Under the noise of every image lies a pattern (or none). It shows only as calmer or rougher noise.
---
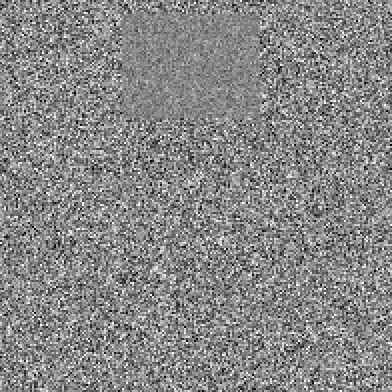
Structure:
one block
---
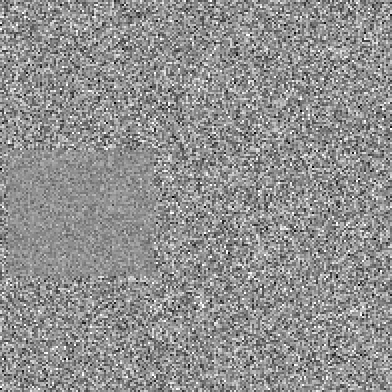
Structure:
one block
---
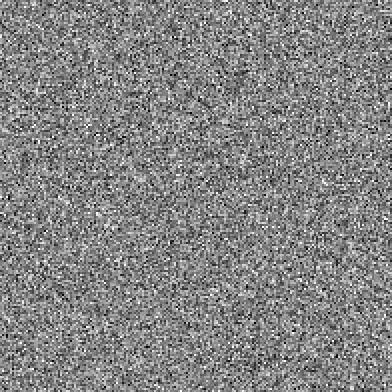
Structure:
only noise
